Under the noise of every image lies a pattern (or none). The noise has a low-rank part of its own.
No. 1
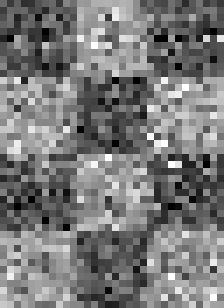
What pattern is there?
a checkerboard
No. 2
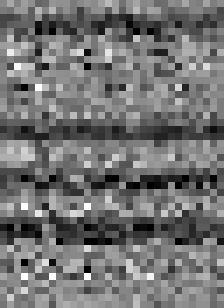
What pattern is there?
bands of rows
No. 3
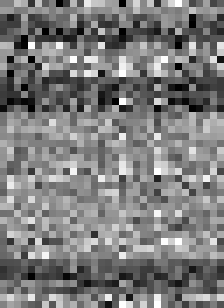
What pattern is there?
bands of rows
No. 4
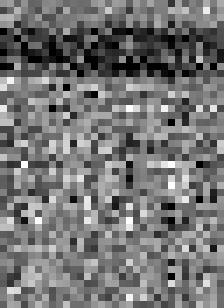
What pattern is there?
one band of rows
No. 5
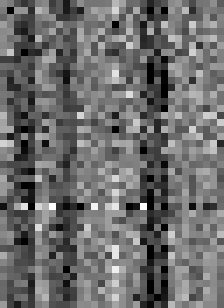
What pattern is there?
bands of columns
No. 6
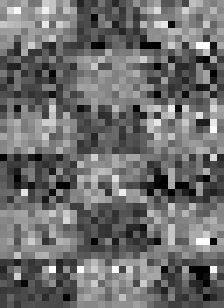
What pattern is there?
a checkerboard
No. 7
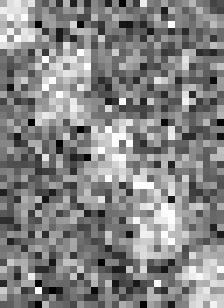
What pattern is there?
blocks along the diagonal
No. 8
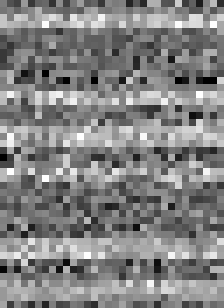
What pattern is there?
bands of rows
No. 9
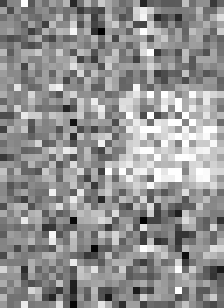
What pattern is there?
one block
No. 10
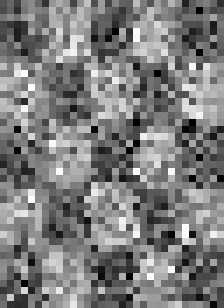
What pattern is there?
a checkerboard
